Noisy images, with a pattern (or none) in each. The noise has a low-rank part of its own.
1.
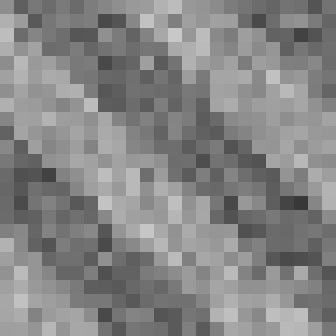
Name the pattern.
diagonal stripes
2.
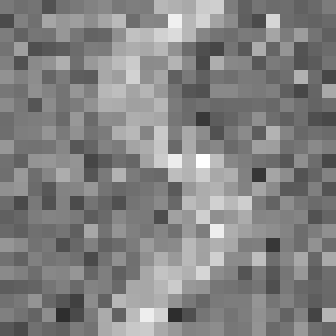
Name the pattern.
a wavy band
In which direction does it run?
top to bottom
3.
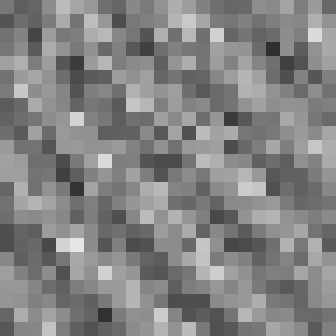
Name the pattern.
diagonal stripes
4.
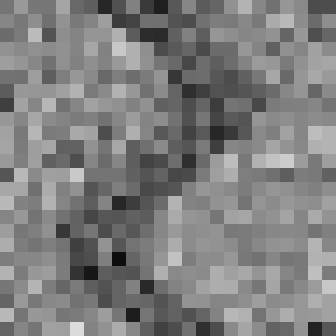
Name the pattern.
a wavy band
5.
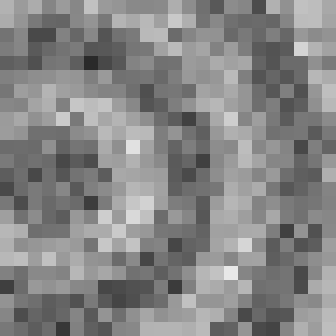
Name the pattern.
rings round one point
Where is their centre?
middle left
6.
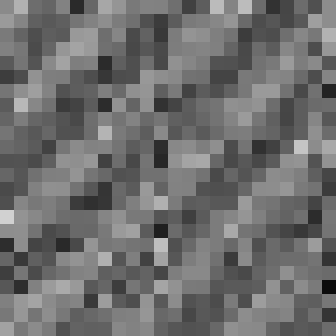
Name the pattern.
diagonal stripes
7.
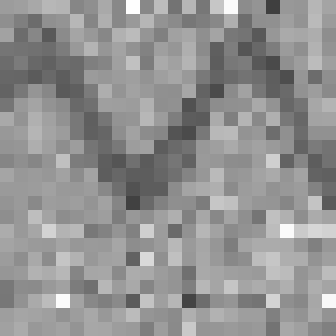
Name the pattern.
a wavy band
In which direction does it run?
left to right
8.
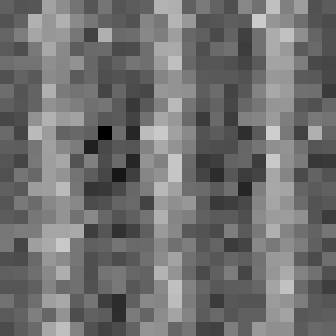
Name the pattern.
vertical stripes
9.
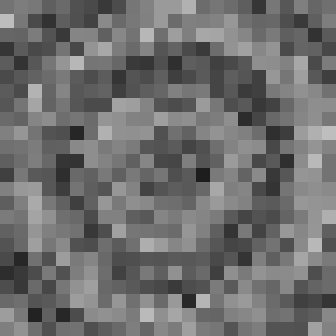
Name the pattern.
rings round one point
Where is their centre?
centre
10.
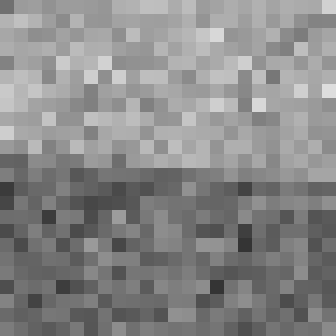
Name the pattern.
a sharp edge
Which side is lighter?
top
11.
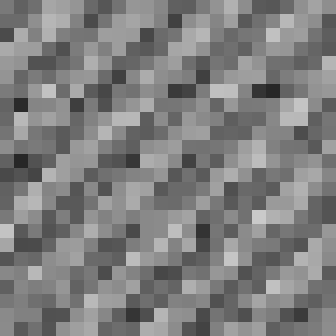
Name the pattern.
diagonal stripes
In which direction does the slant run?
bottom left to top right
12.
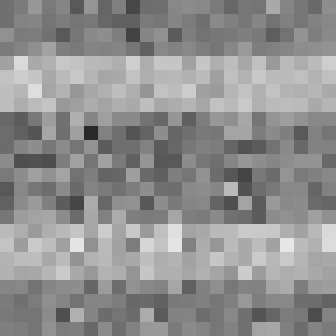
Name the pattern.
horizontal stripes
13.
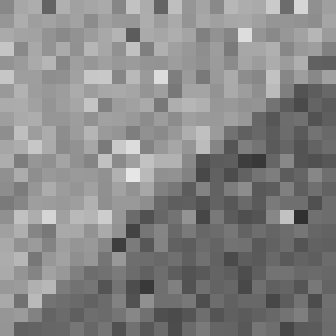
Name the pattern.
a sharp edge
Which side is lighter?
top left
